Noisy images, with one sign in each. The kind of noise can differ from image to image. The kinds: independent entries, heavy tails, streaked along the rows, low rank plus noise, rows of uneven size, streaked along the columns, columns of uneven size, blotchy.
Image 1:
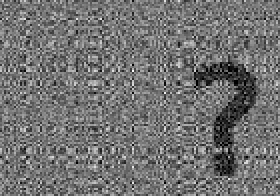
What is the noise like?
low rank plus noise
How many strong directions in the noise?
two
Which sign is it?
question mark
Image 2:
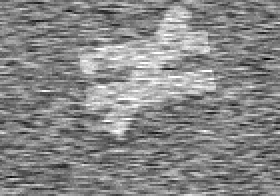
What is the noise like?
streaked along the rows
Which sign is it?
not-equal sign
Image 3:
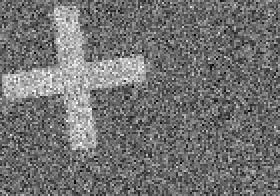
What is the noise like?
independent entries
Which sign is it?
plus sign
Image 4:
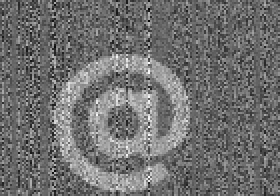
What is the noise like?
columns of uneven size
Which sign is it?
at sign
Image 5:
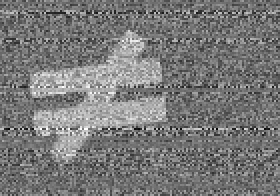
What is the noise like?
rows of uneven size
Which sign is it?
not-equal sign
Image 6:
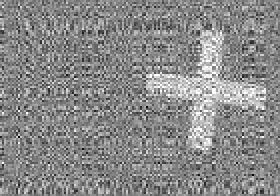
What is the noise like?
low rank plus noise
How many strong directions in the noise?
two
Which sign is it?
plus sign
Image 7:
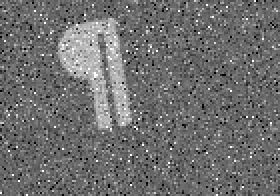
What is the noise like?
heavy tails
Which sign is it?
pilcrow
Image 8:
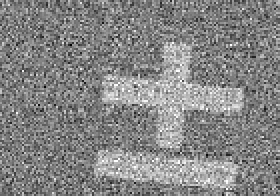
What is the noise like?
low rank plus noise
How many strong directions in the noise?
five to eight
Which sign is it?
plus-minus sign
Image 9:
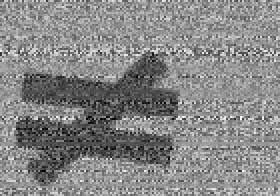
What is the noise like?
rows of uneven size
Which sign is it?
not-equal sign
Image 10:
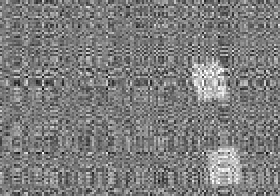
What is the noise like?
low rank plus noise
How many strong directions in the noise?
two
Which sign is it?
colon
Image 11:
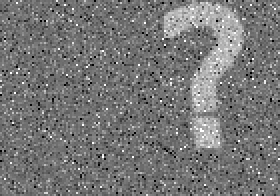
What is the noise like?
heavy tails
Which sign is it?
question mark
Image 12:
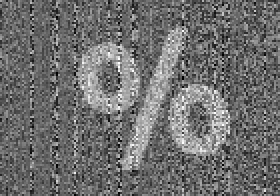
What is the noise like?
columns of uneven size
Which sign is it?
percent sign
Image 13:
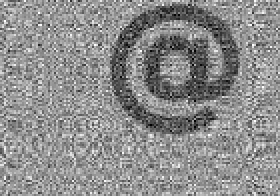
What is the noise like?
low rank plus noise
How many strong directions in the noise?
three or four
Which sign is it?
at sign
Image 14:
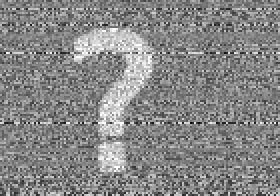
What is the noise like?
rows of uneven size
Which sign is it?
question mark
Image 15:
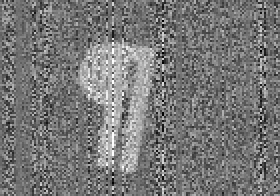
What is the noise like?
columns of uneven size
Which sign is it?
pilcrow
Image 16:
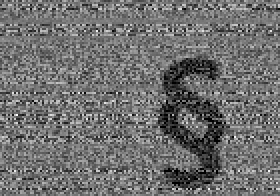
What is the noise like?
rows of uneven size
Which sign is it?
section sign
